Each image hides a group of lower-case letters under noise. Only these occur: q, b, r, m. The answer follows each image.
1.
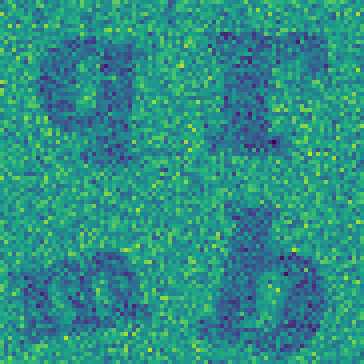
top left: dark q; top right: dark r; bottom left: dark m; bottom right: dark b
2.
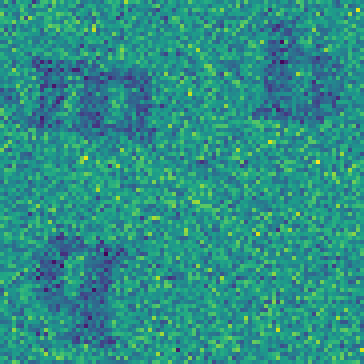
top left: dark m; top right: dark b; bottom left: dark q
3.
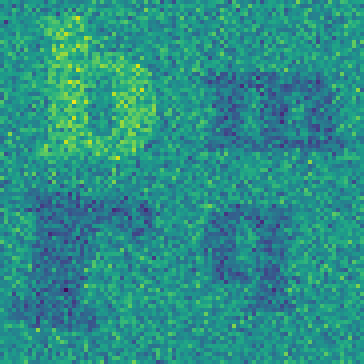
top left: light b; top right: dark m; bottom left: dark r; bottom right: dark q
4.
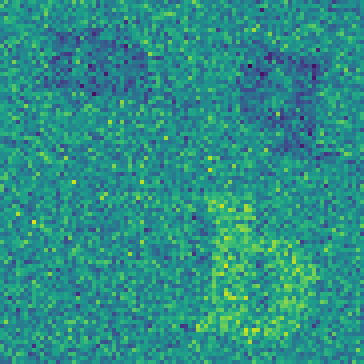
top left: dark m; top right: dark q; bottom right: light b
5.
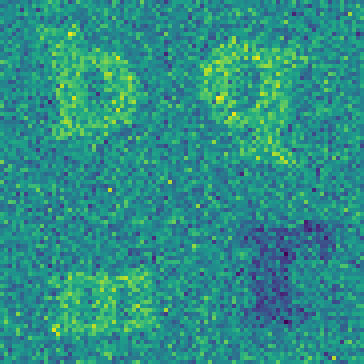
top left: light b; top right: light q; bottom left: light m; bottom right: dark r
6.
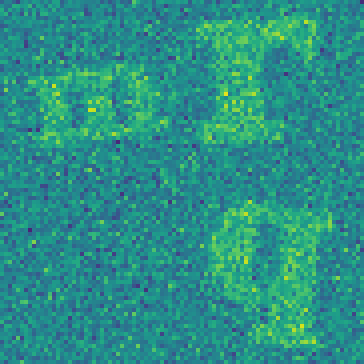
top left: light m; top right: light r; bottom right: light q
